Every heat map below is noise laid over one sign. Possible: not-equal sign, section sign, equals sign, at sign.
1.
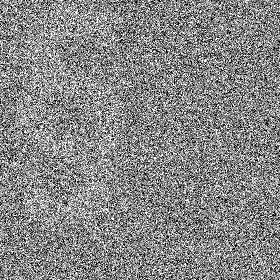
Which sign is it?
section sign
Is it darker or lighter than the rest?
lighter
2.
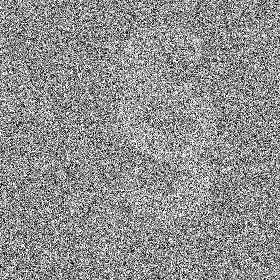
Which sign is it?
section sign
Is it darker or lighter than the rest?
lighter
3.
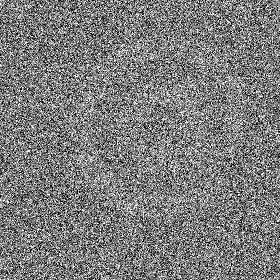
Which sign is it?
at sign
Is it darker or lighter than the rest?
lighter
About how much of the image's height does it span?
two thirds
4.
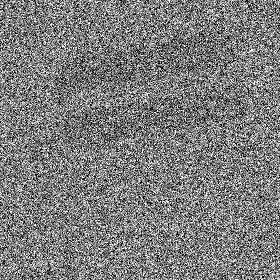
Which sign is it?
equals sign
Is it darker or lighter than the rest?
darker
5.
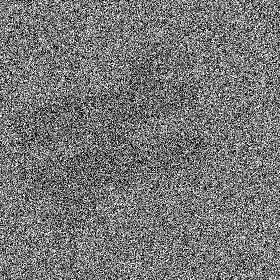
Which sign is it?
not-equal sign
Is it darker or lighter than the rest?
darker
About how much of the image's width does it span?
two thirds
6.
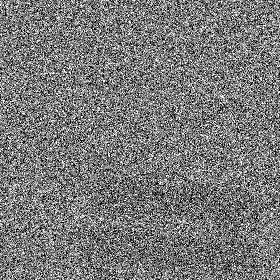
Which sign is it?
equals sign
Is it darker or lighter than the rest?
darker
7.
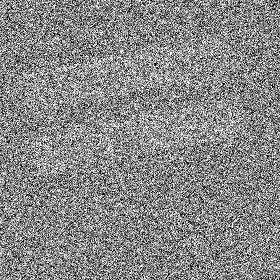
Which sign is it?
equals sign
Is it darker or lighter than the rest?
lighter
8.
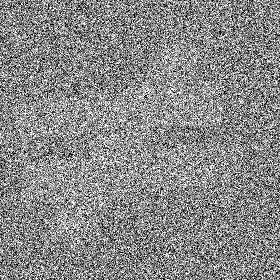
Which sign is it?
not-equal sign
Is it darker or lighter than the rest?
lighter
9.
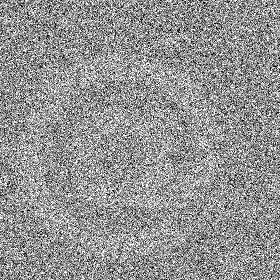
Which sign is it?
at sign
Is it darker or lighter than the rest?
lighter
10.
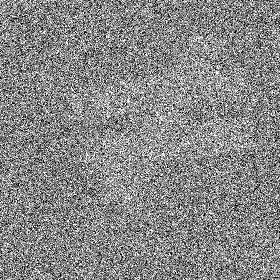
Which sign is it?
not-equal sign
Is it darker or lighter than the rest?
lighter
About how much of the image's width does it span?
two thirds
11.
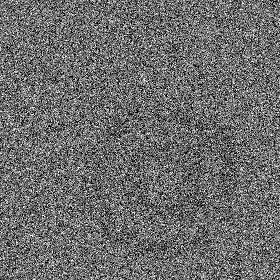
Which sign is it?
at sign
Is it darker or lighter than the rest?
darker
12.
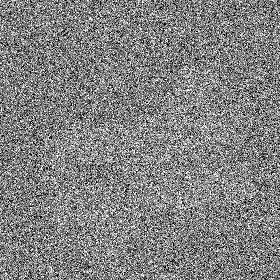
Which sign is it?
not-equal sign
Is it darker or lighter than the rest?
lighter
